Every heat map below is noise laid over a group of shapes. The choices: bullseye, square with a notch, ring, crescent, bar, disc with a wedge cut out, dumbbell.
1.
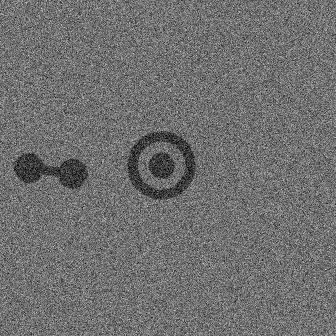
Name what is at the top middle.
nothing
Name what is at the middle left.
dumbbell
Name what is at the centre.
bullseye
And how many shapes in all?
2
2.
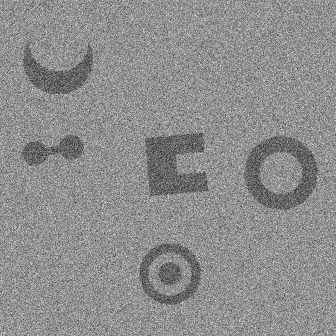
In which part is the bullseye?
bottom middle
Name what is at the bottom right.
nothing
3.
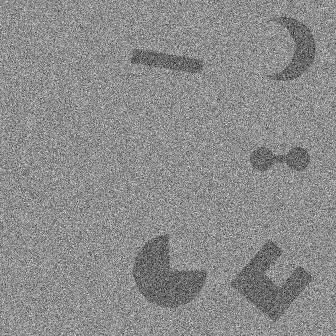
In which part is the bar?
top middle
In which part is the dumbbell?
middle right
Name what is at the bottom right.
square with a notch
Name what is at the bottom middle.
disc with a wedge cut out
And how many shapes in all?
5
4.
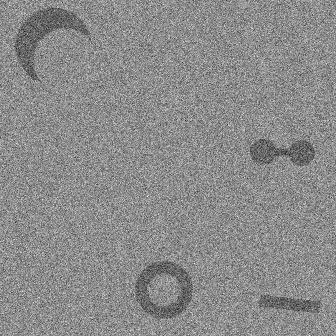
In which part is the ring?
bottom middle
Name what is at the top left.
crescent
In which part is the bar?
bottom right
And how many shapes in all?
4
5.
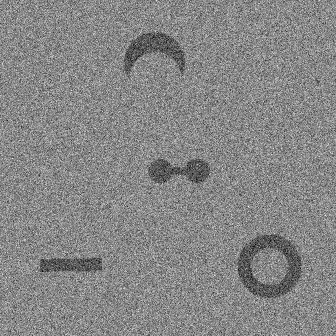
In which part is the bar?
bottom left
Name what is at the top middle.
crescent
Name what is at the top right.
nothing
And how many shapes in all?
4
